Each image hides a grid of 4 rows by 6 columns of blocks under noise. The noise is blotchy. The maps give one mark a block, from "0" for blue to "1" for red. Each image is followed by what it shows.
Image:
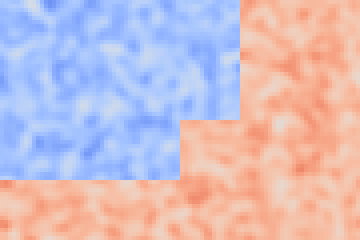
0 0 0 0 1 1
0 0 0 0 1 1
0 0 0 1 1 1
1 1 1 1 1 1
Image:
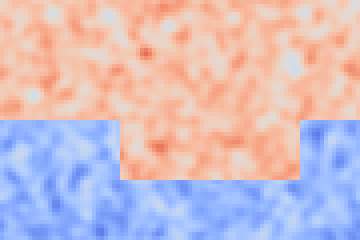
1 1 1 1 1 1
1 1 1 1 1 1
0 0 1 1 1 0
0 0 0 0 0 0
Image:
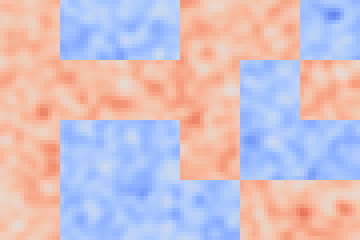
1 0 0 1 1 0
1 1 1 1 0 1
1 0 0 1 0 0
1 0 0 0 1 1
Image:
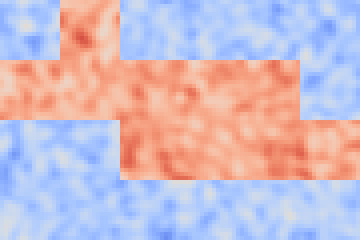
0 1 0 0 0 0
1 1 1 1 1 0
0 0 1 1 1 1
0 0 0 0 0 0
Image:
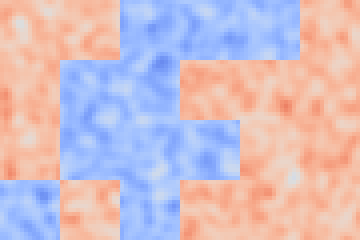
1 1 0 0 0 1
1 0 0 1 1 1
1 0 0 0 1 1
0 1 0 1 1 1
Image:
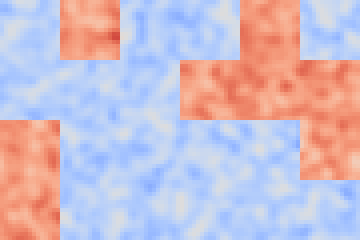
0 1 0 0 1 0
0 0 0 1 1 1
1 0 0 0 0 1
1 0 0 0 0 0
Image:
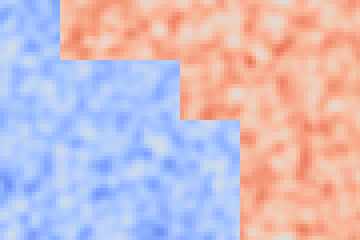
0 1 1 1 1 1
0 0 0 1 1 1
0 0 0 0 1 1
0 0 0 0 1 1
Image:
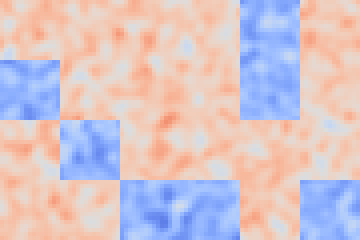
1 1 1 1 0 1
0 1 1 1 0 1
1 0 1 1 1 1
1 1 0 0 1 0
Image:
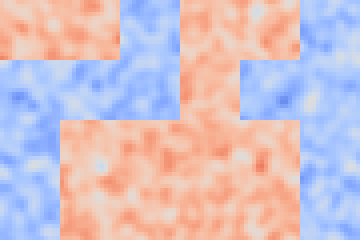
1 1 0 1 1 0
0 0 0 1 0 0
0 1 1 1 1 0
0 1 1 1 1 0
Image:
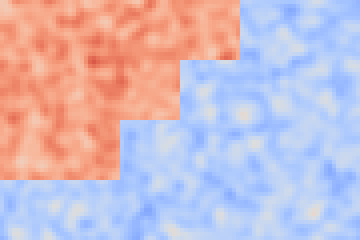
1 1 1 1 0 0
1 1 1 0 0 0
1 1 0 0 0 0
0 0 0 0 0 0
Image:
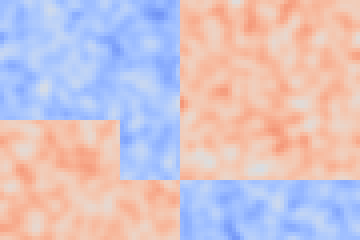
0 0 0 1 1 1
0 0 0 1 1 1
1 1 0 1 1 1
1 1 1 0 0 0
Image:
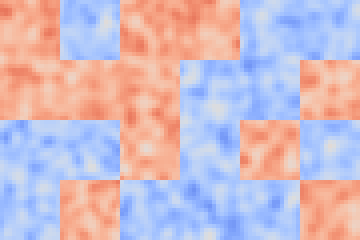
1 0 1 1 0 0
1 1 1 0 0 1
0 0 1 0 1 0
0 1 0 0 0 1
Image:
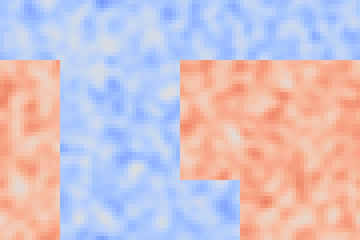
0 0 0 0 0 0
1 0 0 1 1 1
1 0 0 1 1 1
1 0 0 0 1 1
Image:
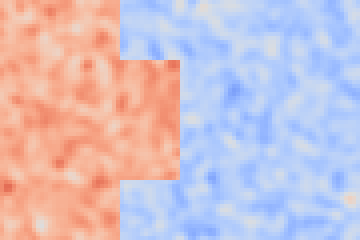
1 1 0 0 0 0
1 1 1 0 0 0
1 1 1 0 0 0
1 1 0 0 0 0
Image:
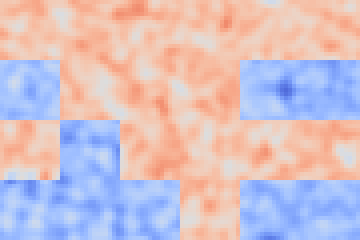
1 1 1 1 1 1
0 1 1 1 0 0
1 0 1 1 1 1
0 0 0 1 0 0
